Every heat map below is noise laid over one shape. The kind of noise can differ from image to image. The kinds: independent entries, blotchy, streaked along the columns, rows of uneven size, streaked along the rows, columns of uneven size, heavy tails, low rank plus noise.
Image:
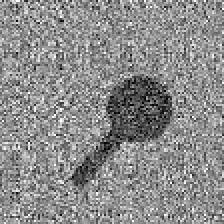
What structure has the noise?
low rank plus noise
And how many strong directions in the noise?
five to eight
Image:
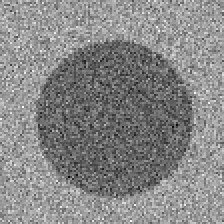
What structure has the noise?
independent entries
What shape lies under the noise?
disc
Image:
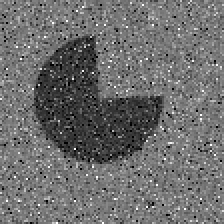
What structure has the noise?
heavy tails
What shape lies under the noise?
disc with a wedge cut out
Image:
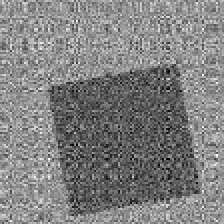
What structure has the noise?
low rank plus noise
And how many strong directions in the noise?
three or four
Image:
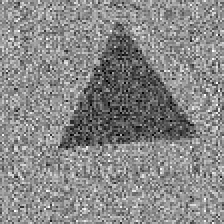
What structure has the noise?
low rank plus noise
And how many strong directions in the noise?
five to eight
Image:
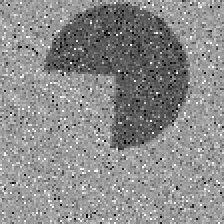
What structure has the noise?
heavy tails
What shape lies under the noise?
disc with a wedge cut out
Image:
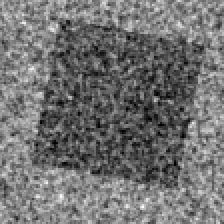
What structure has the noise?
blotchy
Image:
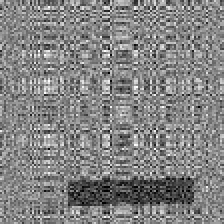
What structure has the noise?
low rank plus noise
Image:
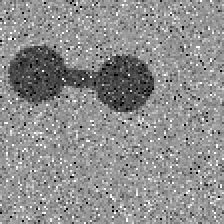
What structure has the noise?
heavy tails
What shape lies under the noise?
dumbbell
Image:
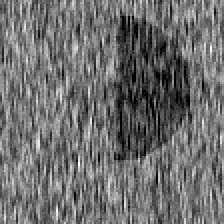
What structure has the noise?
streaked along the columns
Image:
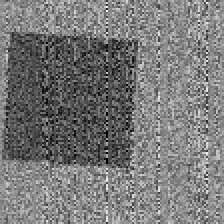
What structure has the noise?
columns of uneven size
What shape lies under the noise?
square
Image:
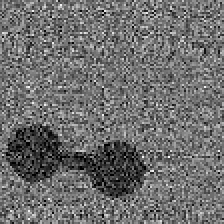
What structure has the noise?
low rank plus noise
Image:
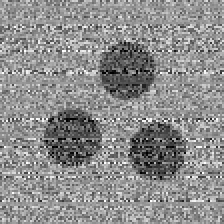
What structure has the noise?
rows of uneven size
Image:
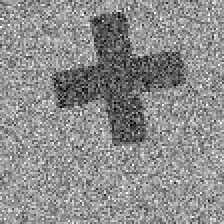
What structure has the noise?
independent entries
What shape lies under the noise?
cross
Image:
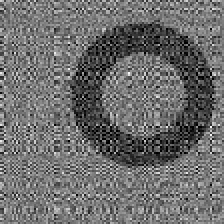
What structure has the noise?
low rank plus noise
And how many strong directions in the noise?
one
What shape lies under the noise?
ring
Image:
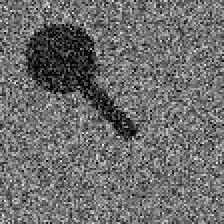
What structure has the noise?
independent entries
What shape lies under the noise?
lollipop
